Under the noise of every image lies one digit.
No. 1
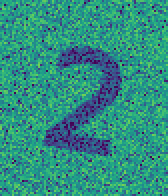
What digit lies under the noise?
2
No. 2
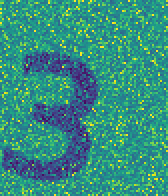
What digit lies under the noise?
3
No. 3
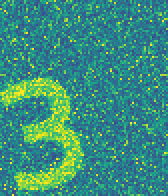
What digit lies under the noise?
3
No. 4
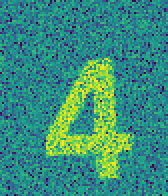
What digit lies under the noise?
4
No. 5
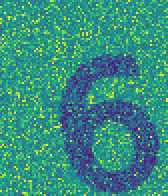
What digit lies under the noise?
6
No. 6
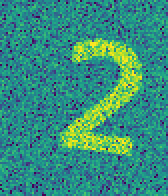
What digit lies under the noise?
2
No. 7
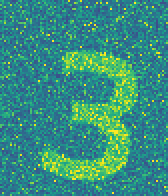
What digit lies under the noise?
3
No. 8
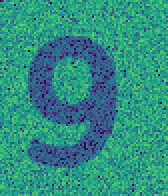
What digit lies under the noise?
9
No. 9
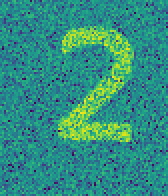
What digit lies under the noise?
2
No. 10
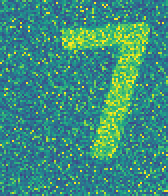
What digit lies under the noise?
7
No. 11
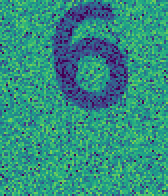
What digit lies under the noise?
6
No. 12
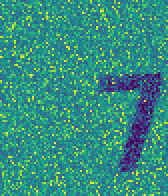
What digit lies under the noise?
7
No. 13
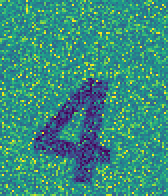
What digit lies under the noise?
4
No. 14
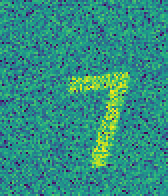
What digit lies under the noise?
7
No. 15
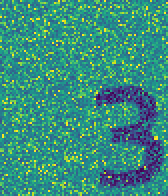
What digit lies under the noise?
3
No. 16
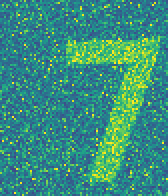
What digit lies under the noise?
7
